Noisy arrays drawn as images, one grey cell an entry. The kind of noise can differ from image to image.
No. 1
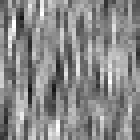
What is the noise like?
streaked along the columns
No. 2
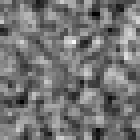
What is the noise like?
blotchy
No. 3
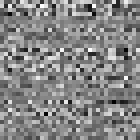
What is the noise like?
rows of uneven size
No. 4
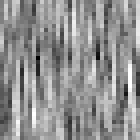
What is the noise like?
streaked along the columns
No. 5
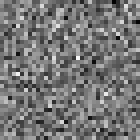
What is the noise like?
independent entries
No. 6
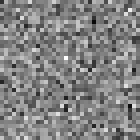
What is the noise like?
independent entries
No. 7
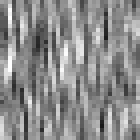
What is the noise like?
streaked along the columns
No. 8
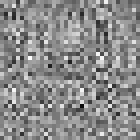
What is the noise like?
low rank plus noise
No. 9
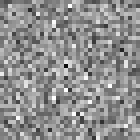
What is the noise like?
independent entries
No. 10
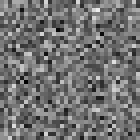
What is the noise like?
low rank plus noise
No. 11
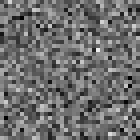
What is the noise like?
independent entries
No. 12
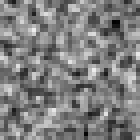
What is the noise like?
blotchy
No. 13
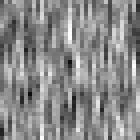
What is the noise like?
streaked along the columns
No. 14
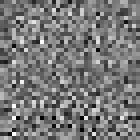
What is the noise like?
low rank plus noise
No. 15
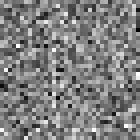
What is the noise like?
independent entries
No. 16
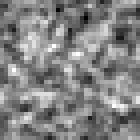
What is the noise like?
blotchy
